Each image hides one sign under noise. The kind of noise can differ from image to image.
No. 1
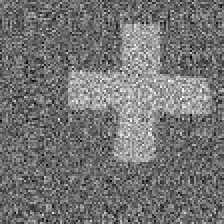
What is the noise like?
low rank plus noise
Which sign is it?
plus sign
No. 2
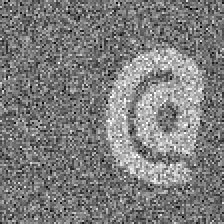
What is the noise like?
independent entries
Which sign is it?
at sign
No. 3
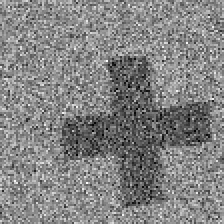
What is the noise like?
independent entries
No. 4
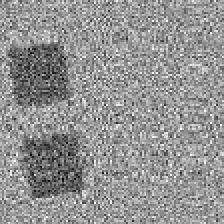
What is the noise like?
low rank plus noise
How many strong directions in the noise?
three or four
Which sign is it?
colon
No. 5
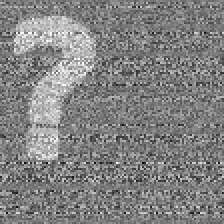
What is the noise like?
rows of uneven size
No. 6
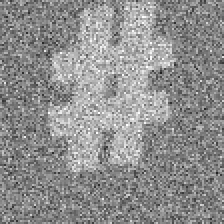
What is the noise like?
independent entries
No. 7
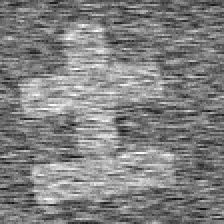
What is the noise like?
streaked along the rows
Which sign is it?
plus-minus sign
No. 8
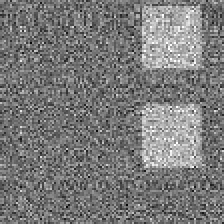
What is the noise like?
low rank plus noise
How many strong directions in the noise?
three or four
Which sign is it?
colon
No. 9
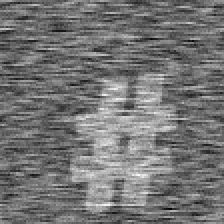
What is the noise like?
streaked along the rows
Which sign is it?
hash sign
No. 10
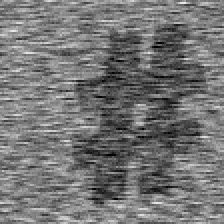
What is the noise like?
streaked along the rows
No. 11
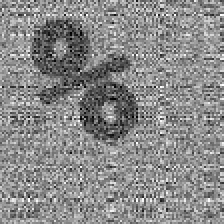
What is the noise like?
low rank plus noise
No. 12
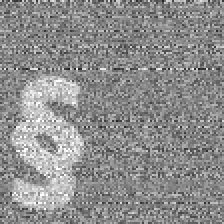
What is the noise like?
rows of uneven size
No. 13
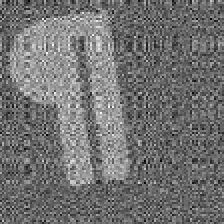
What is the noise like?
low rank plus noise
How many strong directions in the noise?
one
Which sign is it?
pilcrow
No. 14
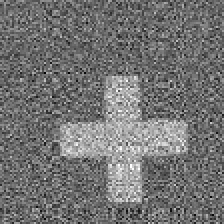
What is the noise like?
low rank plus noise
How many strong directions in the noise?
three or four
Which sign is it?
plus sign
